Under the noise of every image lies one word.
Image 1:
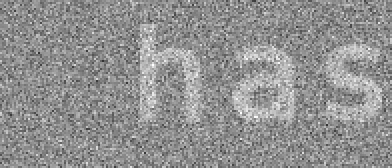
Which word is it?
has
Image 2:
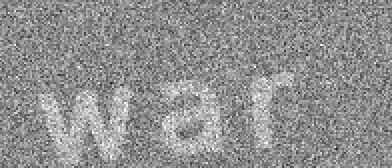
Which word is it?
war
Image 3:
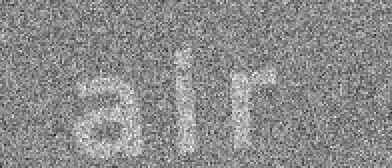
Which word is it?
air
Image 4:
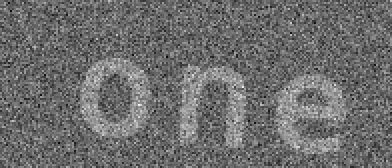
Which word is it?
one
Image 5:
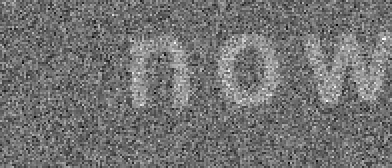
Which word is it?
now
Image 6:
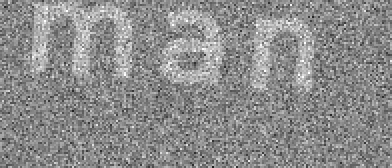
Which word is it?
man
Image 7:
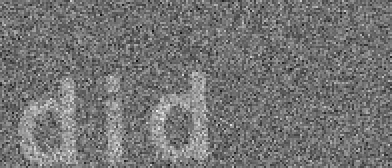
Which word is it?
did
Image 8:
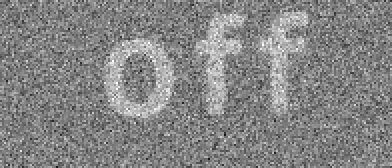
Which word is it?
off
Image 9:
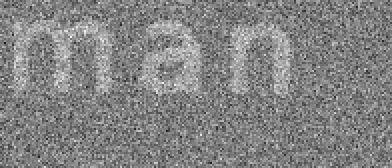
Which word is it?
man
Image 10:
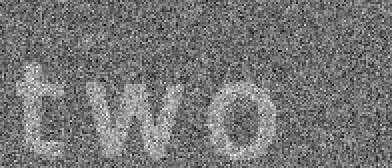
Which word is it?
two
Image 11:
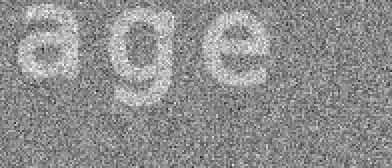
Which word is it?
age
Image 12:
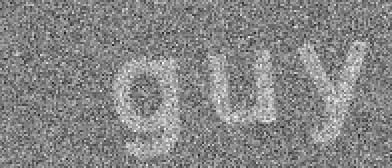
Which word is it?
guy
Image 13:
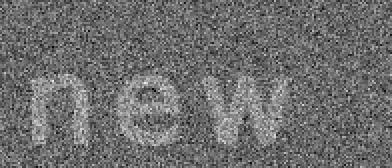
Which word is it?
new
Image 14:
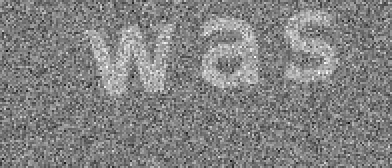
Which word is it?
was
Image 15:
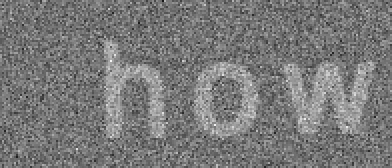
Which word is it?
how
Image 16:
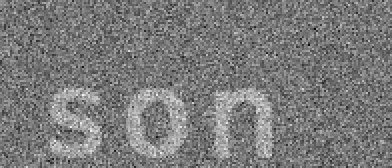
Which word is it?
son
